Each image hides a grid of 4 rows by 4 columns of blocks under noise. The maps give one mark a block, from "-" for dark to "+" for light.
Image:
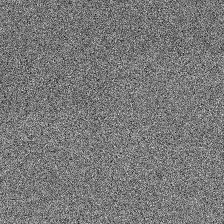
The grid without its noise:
- - - -
- - + +
+ + + +
+ + + +
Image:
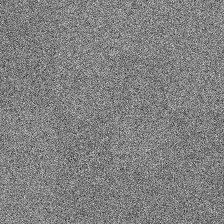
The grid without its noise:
- + + +
- + - +
+ - + -
+ - - -
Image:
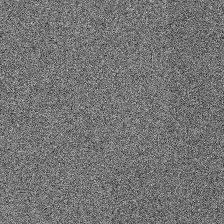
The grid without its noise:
+ + + -
+ + + -
+ + + -
+ + - -
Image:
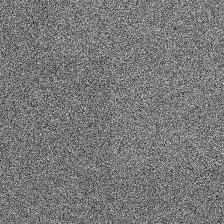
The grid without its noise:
- + + +
- - + +
- - + +
- - - -
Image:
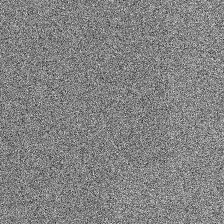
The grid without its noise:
- - - +
- - - +
- - - +
- - + +
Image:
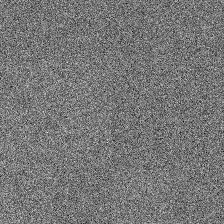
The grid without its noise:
- - - -
+ + - -
+ + - -
+ - + -
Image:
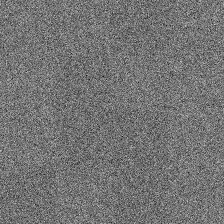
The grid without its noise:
+ + - +
+ - + +
+ - - +
- + - +
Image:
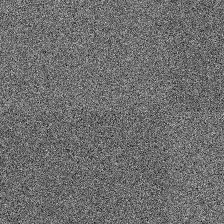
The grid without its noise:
+ + + -
+ + + -
- - - +
- - - +
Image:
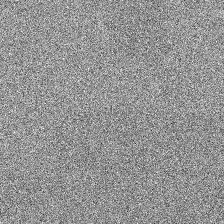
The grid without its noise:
+ + - +
+ + + +
+ - - -
- - - -
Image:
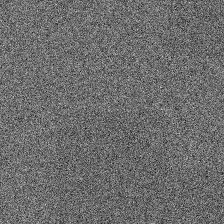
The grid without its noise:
+ + + -
+ + + +
+ - - +
+ - - -
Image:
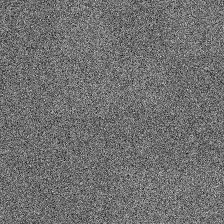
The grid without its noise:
- + - +
- + + -
- - - -
- - + +
